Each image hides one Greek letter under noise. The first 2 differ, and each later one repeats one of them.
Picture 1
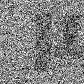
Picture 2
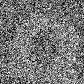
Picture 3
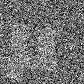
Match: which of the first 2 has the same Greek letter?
1
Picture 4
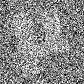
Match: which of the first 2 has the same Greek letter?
1
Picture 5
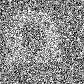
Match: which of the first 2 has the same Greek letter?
2
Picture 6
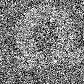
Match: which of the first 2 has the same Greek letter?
2
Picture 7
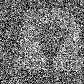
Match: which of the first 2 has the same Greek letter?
2
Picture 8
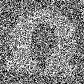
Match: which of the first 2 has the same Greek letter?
2
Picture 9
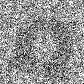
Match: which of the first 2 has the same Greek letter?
2
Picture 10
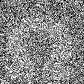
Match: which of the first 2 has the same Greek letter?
2
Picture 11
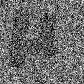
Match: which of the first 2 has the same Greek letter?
1
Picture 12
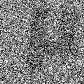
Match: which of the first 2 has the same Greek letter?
1
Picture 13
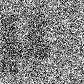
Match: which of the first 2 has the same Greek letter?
1
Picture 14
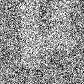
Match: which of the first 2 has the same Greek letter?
1
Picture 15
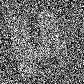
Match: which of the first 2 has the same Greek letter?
1
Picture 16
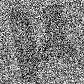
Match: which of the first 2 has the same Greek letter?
1
